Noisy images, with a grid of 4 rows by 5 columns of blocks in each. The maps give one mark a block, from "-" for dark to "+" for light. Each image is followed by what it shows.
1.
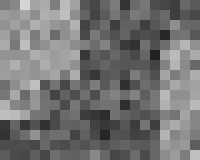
+ + - - -
+ + - - +
+ - - - +
- - - - +
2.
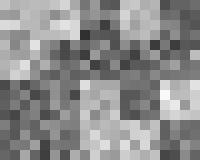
+ + - + -
+ - - - -
- - + - +
- - + + -
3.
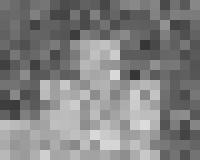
- - - - -
- - + - -
- + + + -
+ + + + -
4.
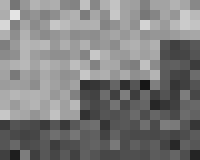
+ + + + +
+ + + + -
+ + - - -
- - - - -
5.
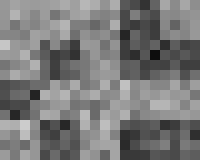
+ + + - +
+ - + - -
- + + + +
+ - + - -
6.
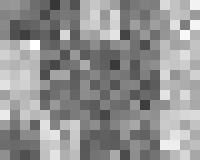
- - + - +
+ - - - +
+ - - - +
- + - - +
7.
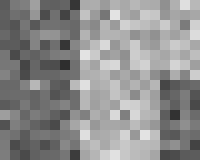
- - + + +
- - + + +
- - + + -
- - + + -
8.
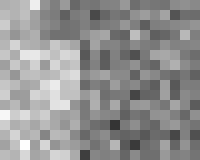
+ - - - -
+ + - - -
+ + - - -
+ + - - -
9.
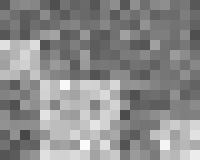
- - - - -
+ - - - -
- + + - -
- + + - +
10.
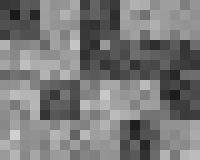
- + - + +
+ + - - -
+ - + + -
+ + + - +
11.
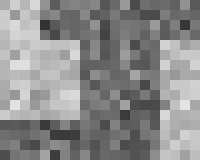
+ - - - -
+ + - - +
+ + - - +
- - - - +
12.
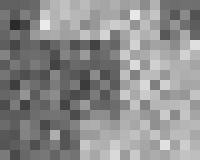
- + + + -
- - - + +
- - - + +
- - + + +
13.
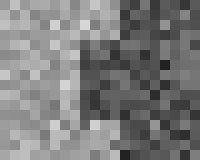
+ + + - -
+ + - - -
+ + - - -
+ + + - -
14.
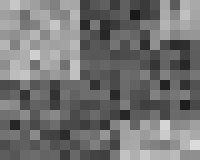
+ + - - +
+ + - - -
- - - - -
- - - + +
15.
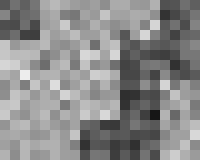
- + + + -
+ + + - -
+ + + - +
+ + - - +
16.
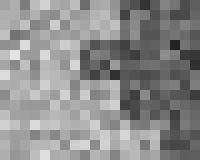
+ + + - -
+ + - - -
+ + + - -
+ + + + -
